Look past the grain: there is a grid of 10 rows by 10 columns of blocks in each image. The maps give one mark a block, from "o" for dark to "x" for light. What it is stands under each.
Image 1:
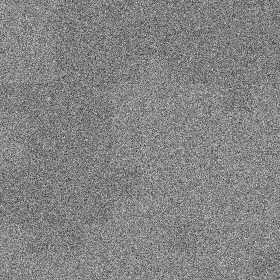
x x o o o o o o o o
x x o o o o o o o o
x x o o o x o o o o
o o o o x x x x o x
x o o o x x x x x x
x o o o x x x x x x
o o o o o x x x x x
o o o o x x x x x x
x o o x x x o x x x
x x x x x x x x x o
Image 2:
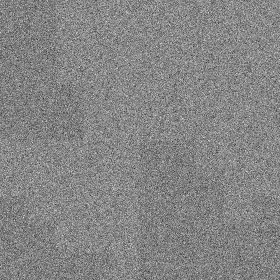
o o x x x x x x x x
o o x x x x x x x x
o o x x x x x x x x
o o o x x x x x x x
o o o x x x x x x x
x x x x x o o x x x
x x x x x o o o x x
o x x x x o o o x o
o o x x x o o o o o
o o o o x o o o o o
